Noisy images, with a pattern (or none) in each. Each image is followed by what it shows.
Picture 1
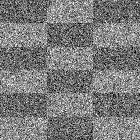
a checkerboard
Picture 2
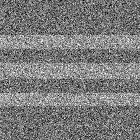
bands of rows
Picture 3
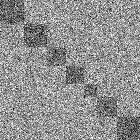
blocks along the diagonal
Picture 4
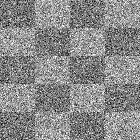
a checkerboard
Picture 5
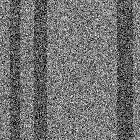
bands of columns
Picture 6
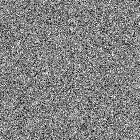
only noise
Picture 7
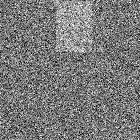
one block
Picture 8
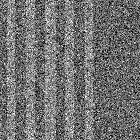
bands of columns
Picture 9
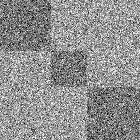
blocks along the diagonal
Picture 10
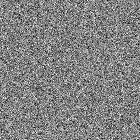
only noise
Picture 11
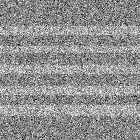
bands of rows
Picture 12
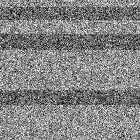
bands of rows
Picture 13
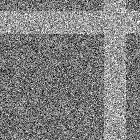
bands of rows crossing bands of columns
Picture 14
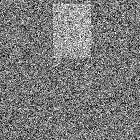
one block
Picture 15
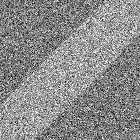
a diagonal band
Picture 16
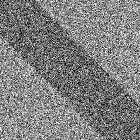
a diagonal band
